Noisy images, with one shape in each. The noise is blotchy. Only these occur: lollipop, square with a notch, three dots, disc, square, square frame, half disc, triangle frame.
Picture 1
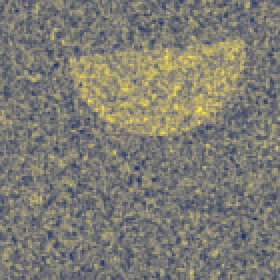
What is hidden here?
light half disc
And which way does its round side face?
down
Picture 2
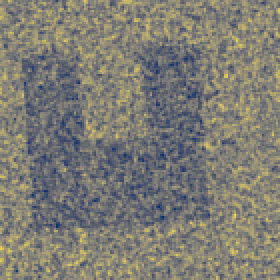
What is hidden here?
dark square with a notch
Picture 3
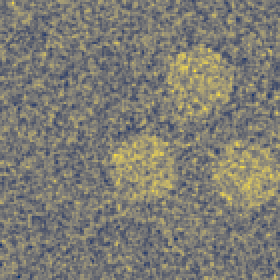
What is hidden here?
light three dots
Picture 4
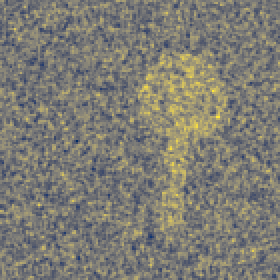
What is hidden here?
light lollipop
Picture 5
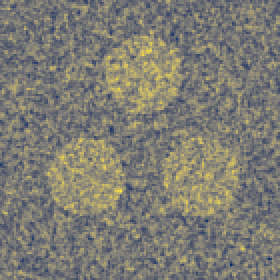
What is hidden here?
light three dots
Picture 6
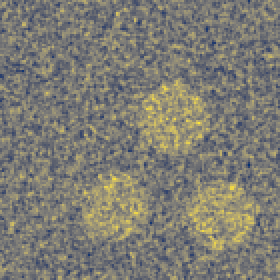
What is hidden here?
light three dots
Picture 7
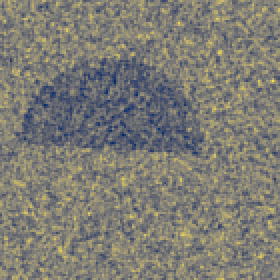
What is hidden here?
dark half disc
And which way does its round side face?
up
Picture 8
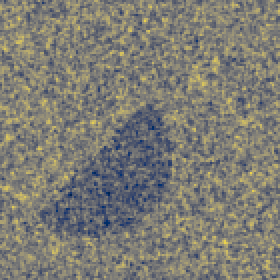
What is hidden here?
dark half disc
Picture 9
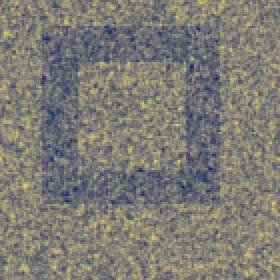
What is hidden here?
dark square frame
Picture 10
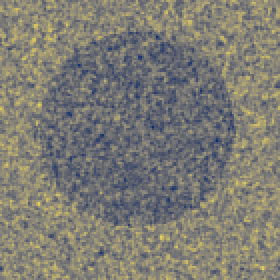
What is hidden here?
dark disc
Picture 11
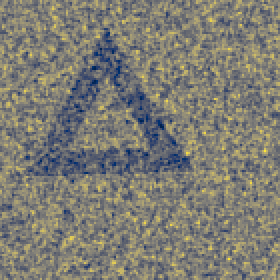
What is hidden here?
dark triangle frame
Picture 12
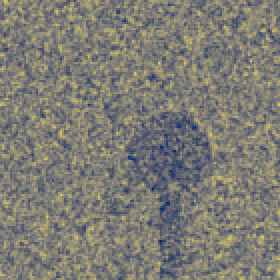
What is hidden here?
dark lollipop
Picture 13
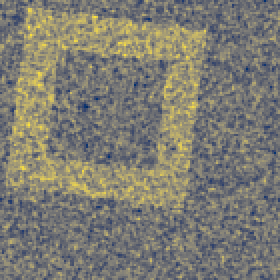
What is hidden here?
light square frame
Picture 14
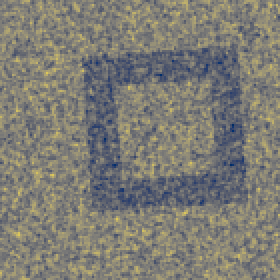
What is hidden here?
dark square frame
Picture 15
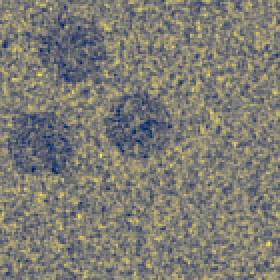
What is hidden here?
dark three dots
